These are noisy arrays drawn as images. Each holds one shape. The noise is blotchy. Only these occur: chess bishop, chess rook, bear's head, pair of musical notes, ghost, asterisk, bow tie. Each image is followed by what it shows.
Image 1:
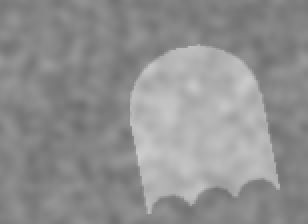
light ghost
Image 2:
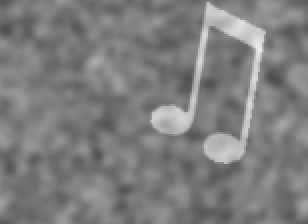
light pair of musical notes
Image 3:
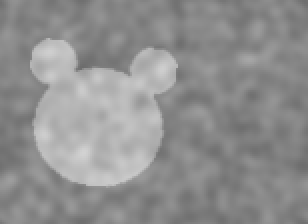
light bear's head
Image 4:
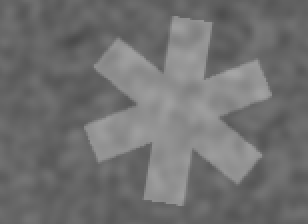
light asterisk
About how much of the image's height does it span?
nearly all
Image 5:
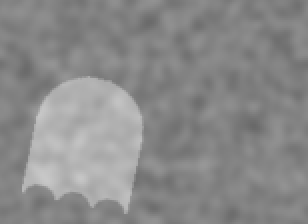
light ghost
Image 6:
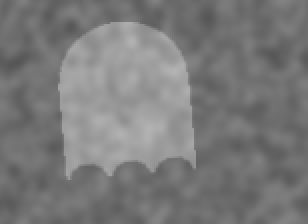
light ghost
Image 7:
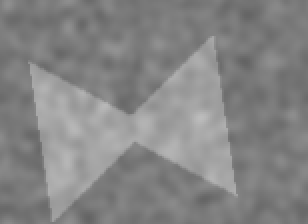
light bow tie
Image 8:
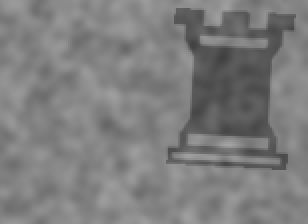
dark chess rook
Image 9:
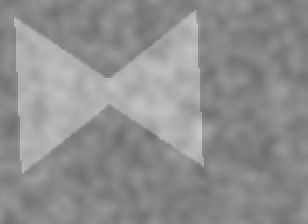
light bow tie
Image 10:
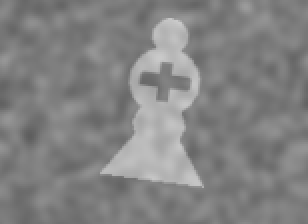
light chess bishop
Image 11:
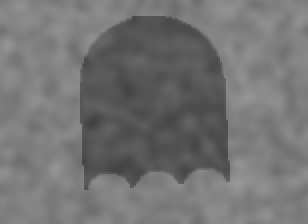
dark ghost
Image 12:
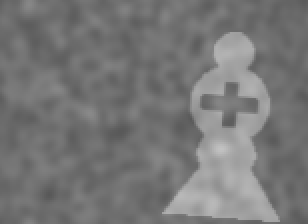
light chess bishop
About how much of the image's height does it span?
nearly all
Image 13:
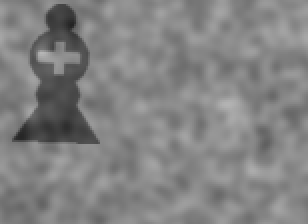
dark chess bishop
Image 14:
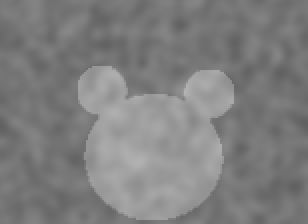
light bear's head
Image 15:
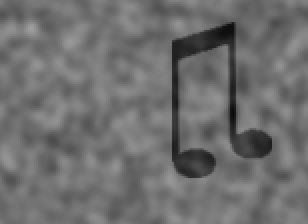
dark pair of musical notes
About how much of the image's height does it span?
two thirds
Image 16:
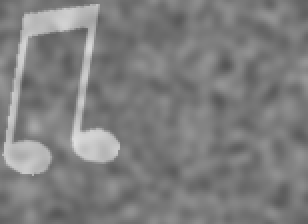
light pair of musical notes
